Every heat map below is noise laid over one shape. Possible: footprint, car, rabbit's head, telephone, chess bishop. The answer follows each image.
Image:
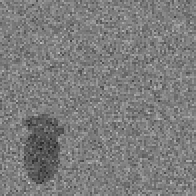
footprint
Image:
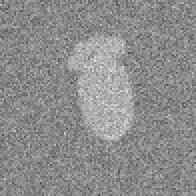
footprint
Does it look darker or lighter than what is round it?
lighter
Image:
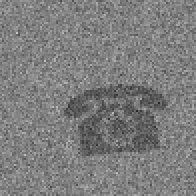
telephone
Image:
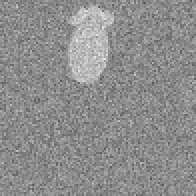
footprint
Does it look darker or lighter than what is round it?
lighter
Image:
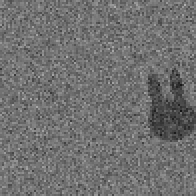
rabbit's head
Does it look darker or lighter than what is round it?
darker
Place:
middle right
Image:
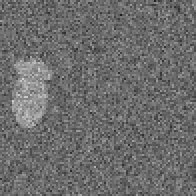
footprint
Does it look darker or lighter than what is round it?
lighter
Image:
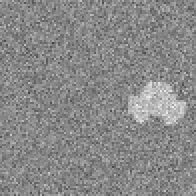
car
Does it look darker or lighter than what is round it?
lighter
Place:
middle right
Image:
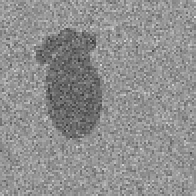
footprint
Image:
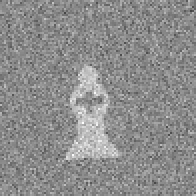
chess bishop
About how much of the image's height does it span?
half
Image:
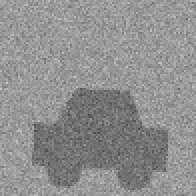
car
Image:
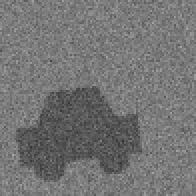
car
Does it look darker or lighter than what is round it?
darker
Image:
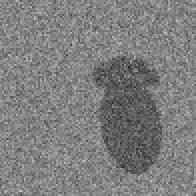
footprint
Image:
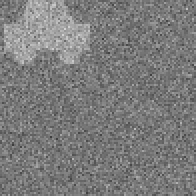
car
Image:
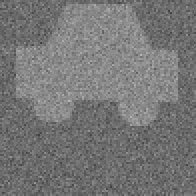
car
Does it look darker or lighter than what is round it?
lighter
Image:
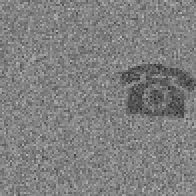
telephone
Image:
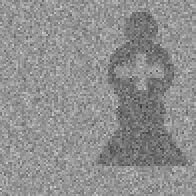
chess bishop
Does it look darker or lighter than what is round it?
darker
